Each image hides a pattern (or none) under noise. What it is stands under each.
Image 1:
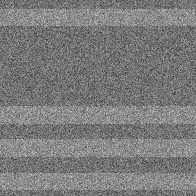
bands of rows
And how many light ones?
4
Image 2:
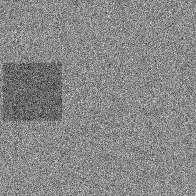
one block
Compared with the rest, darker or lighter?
darker
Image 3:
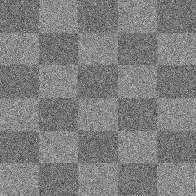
a checkerboard
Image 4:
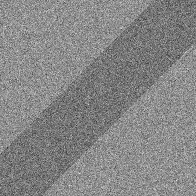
a diagonal band
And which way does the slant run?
bottom left to top right
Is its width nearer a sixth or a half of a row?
a half
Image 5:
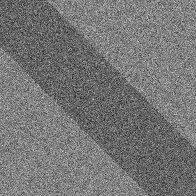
a diagonal band
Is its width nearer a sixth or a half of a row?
a half
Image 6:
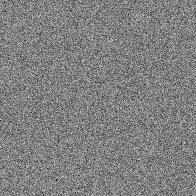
only noise
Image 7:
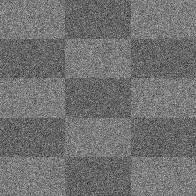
a checkerboard
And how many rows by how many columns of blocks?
5 by 3
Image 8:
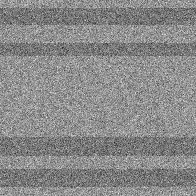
bands of rows
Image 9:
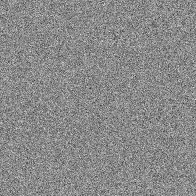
only noise
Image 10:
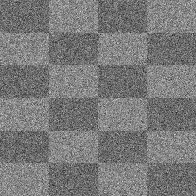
a checkerboard
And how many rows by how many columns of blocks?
6 by 4
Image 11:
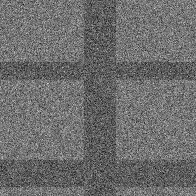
bands of rows crossing bands of columns
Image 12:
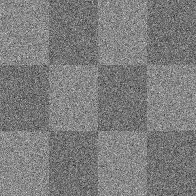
a checkerboard
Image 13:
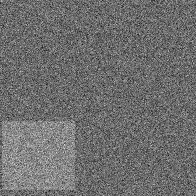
one block
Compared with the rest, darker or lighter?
lighter
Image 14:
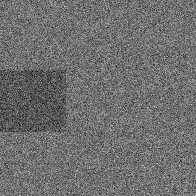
one block
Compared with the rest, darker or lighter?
darker
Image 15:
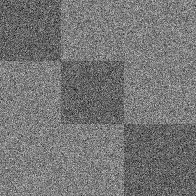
blocks along the diagonal
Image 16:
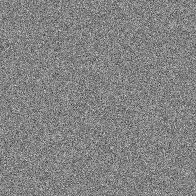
only noise
